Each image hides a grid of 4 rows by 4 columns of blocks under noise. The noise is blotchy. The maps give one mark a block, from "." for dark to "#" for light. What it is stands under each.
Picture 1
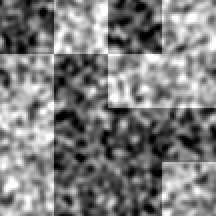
. # . #
# . # #
# . . .
# . . #
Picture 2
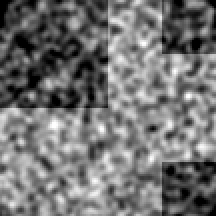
. . # .
. . # #
# # # #
# # # .
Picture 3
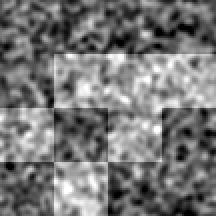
. . . .
. # # #
# . # .
. # . .
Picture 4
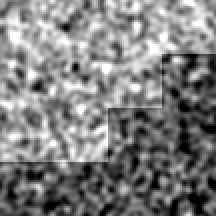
# # # #
# # # .
# # . .
. . . .
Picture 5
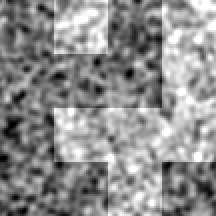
. # . #
. . . #
. # # #
. . # .
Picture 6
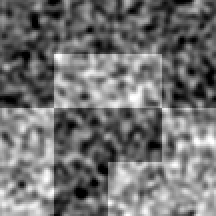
. . . .
. # # .
# . . #
# . # #
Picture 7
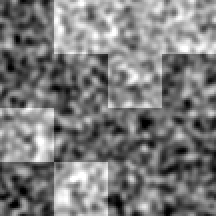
. # # #
. . # .
# . . .
. # . .
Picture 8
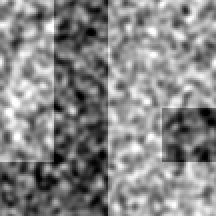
# . # #
# . # #
# . # .
. . # #
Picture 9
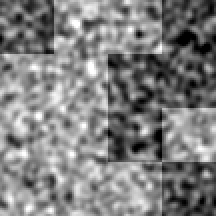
. # # .
# # . .
# # . #
# # # .
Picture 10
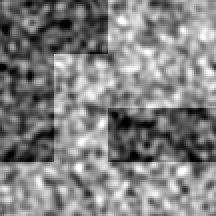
. . # #
. # # #
. # . .
# # # #
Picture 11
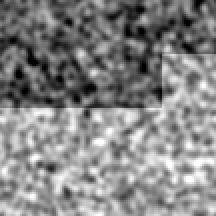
. . . .
. . . #
# # # #
# # # #
